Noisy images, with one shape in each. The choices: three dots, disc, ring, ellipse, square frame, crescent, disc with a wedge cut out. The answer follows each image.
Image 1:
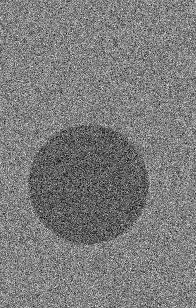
dark disc
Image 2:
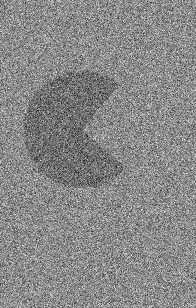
dark disc with a wedge cut out
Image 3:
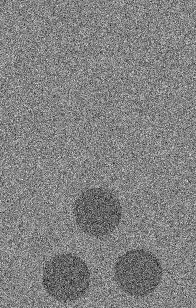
dark three dots
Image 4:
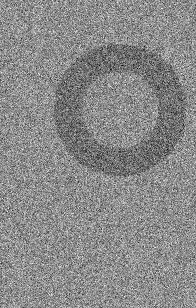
dark ring
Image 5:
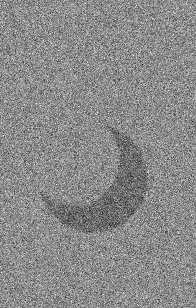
dark crescent
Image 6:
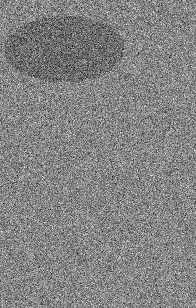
dark ellipse
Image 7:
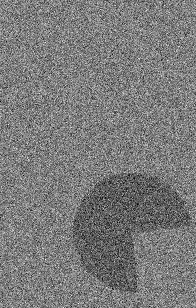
dark disc with a wedge cut out
